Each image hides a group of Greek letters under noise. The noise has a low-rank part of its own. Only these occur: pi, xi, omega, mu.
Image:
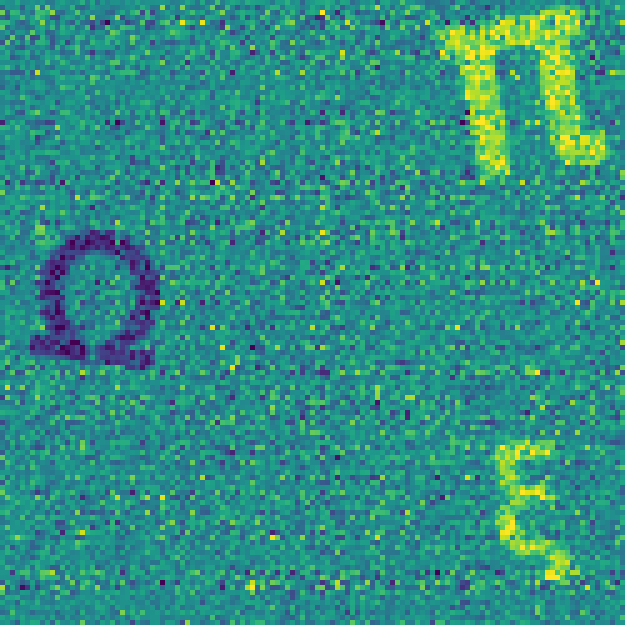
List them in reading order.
top right: light pi; middle left: dark omega; bottom right: light xi
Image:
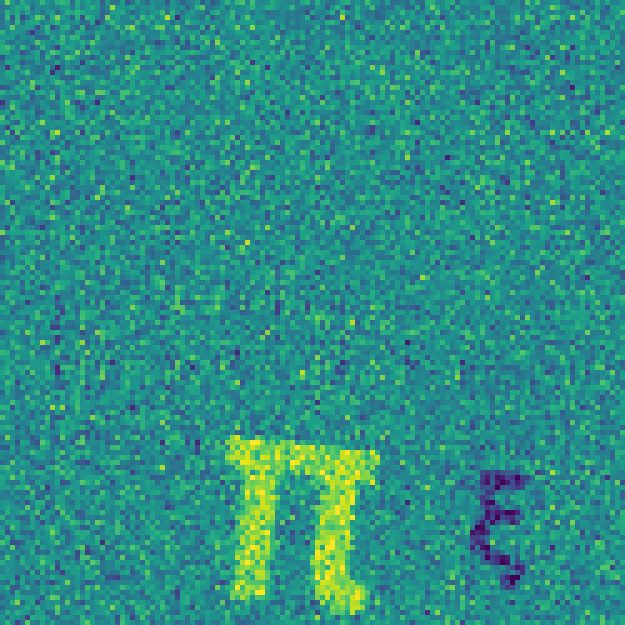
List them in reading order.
bottom middle: light pi; bottom right: dark xi
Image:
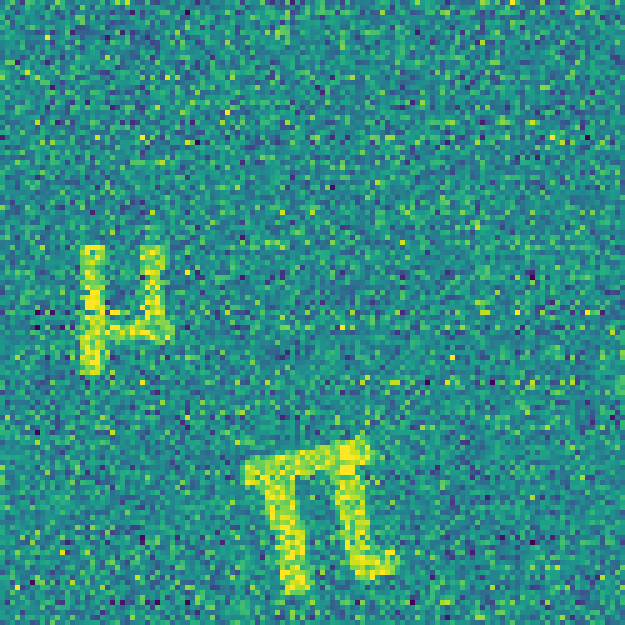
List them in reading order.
middle left: light mu; bottom middle: light pi
